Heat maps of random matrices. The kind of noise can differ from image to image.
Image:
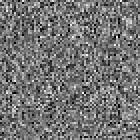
low rank plus noise
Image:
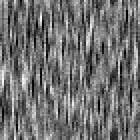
streaked along the columns
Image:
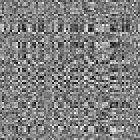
low rank plus noise
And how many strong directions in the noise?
one
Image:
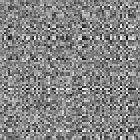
low rank plus noise
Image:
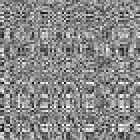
low rank plus noise
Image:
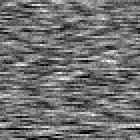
streaked along the rows
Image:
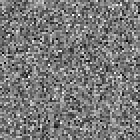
independent entries
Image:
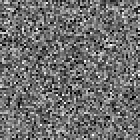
independent entries
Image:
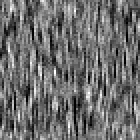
streaked along the columns
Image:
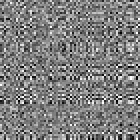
low rank plus noise
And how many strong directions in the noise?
one
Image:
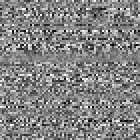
rows of uneven size
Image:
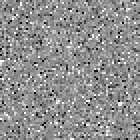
heavy tails
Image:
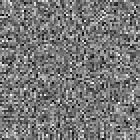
low rank plus noise
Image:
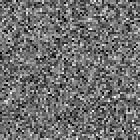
independent entries
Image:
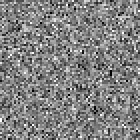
independent entries
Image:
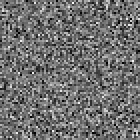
independent entries
